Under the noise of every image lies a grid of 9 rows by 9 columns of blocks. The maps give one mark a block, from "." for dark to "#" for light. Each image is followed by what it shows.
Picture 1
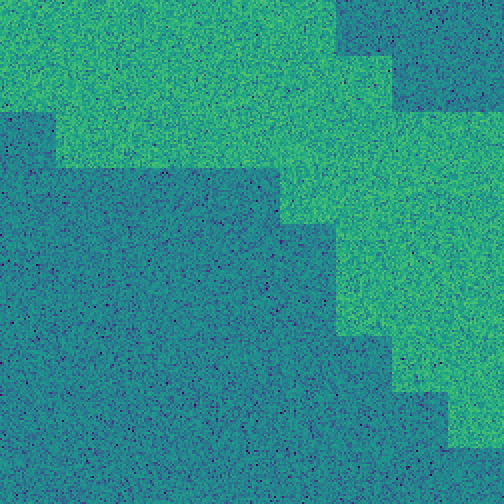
# # # # # # . . .
# # # # # # # . .
. # # # # # # # #
. . . . . # # # #
. . . . . . # # #
. . . . . . # # #
. . . . . . . # #
. . . . . . . . #
. . . . . . . . .
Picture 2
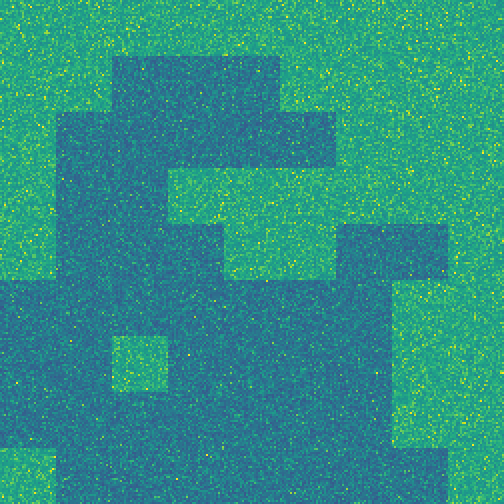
# # # # # # # # #
# # . . . # # # #
# . . . . . # # #
# . . # # # # # #
# . . . # # . . #
. . . . . . . # #
. . # . . . . # #
. . . . . . . # #
# . . . . . . . #
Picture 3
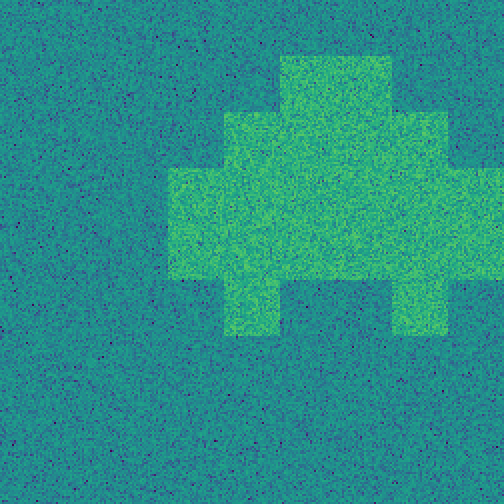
. . . . . . . . .
. . . . . # # . .
. . . . # # # # .
. . . # # # # # #
. . . # # # # # #
. . . . # . . # .
. . . . . . . . .
. . . . . . . . .
. . . . . . . . .
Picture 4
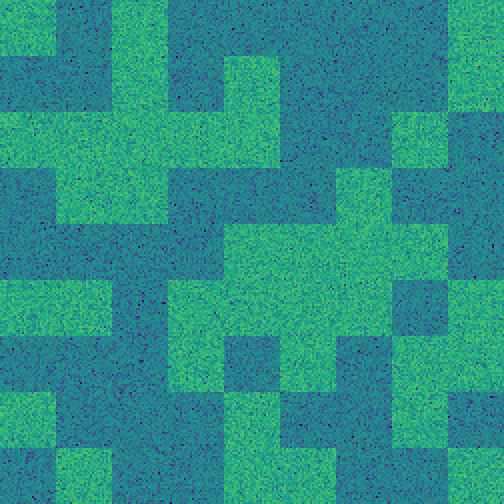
# . # . . . . . #
. . # . # . . . #
# # # # # . . # .
. # # . . . # . .
. . . . # # # # .
# # . # # # # . #
. . . # . # . # #
# . . . # . . # .
. # . . # # . . #
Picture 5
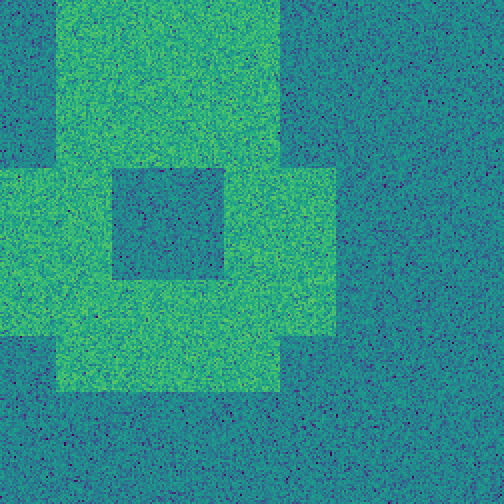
. # # # # . . . .
. # # # # . . . .
. # # # # . . . .
# # . . # # . . .
# # . . # # . . .
# # # # # # . . .
. # # # # . . . .
. . . . . . . . .
. . . . . . . . .
